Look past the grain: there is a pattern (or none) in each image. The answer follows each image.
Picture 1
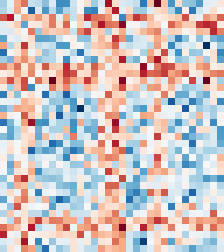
bands of rows crossing bands of columns
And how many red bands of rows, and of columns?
3 and 3
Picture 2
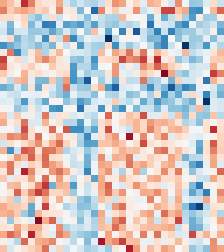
bands of rows crossing bands of columns
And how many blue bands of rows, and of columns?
2 and 2
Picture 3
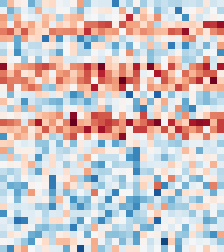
bands of rows
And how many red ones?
3
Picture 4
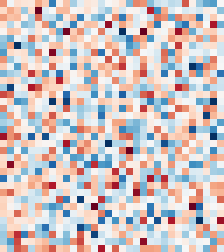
only noise
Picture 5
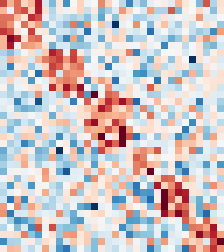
blocks along the diagonal
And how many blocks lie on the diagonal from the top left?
6
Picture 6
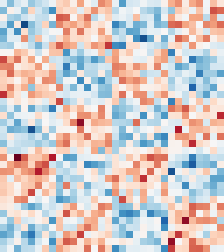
a checkerboard
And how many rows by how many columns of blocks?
5 by 4
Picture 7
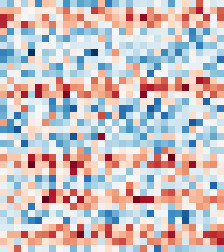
bands of rows
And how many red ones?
5
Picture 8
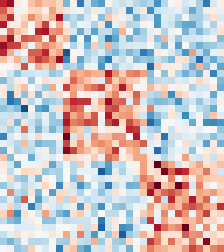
blocks along the diagonal
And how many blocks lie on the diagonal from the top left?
3
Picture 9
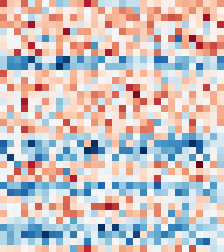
bands of rows
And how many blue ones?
4
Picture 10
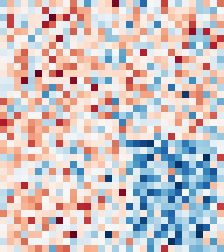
one block
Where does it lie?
bottom right
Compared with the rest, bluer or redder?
bluer
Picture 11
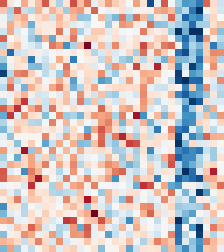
one band of columns
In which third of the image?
right
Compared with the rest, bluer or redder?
bluer
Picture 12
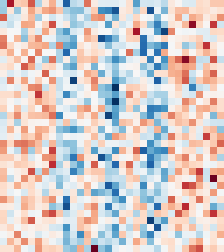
bands of columns
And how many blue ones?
3
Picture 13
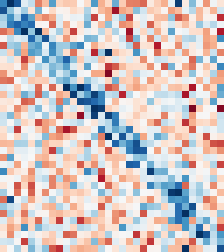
a diagonal band
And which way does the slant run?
top left to bottom right
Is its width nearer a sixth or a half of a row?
a sixth
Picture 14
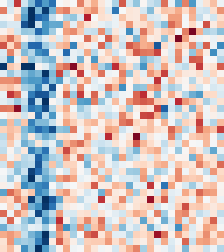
one band of columns
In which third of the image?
left
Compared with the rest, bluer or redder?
bluer
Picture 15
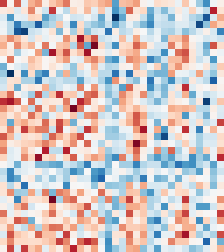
bands of rows crossing bands of columns
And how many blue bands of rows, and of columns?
3 and 3
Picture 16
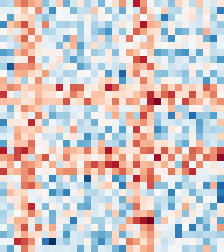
bands of rows crossing bands of columns
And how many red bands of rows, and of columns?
2 and 2
